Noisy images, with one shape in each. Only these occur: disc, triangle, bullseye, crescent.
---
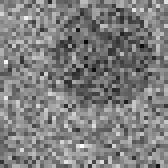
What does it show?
dark disc
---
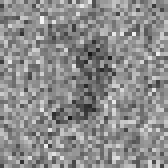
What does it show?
dark crescent
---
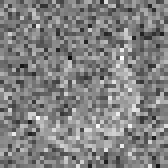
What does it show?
light crescent
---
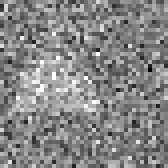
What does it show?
light triangle
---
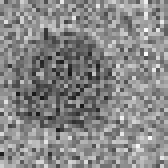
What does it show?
dark disc
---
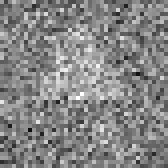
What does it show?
light triangle
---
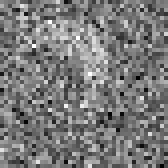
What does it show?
light crescent
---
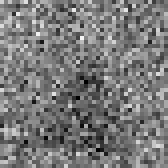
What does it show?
dark triangle
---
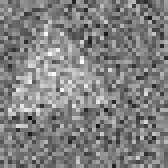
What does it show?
light triangle
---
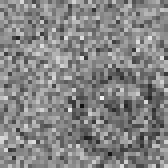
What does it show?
dark bullseye
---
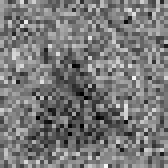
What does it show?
dark triangle
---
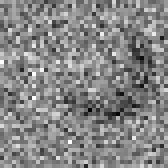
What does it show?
dark crescent
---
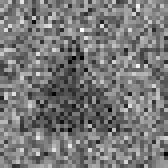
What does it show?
dark triangle
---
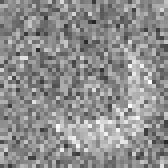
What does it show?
light crescent
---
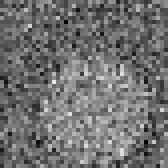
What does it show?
light disc
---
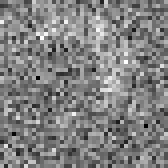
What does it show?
light crescent
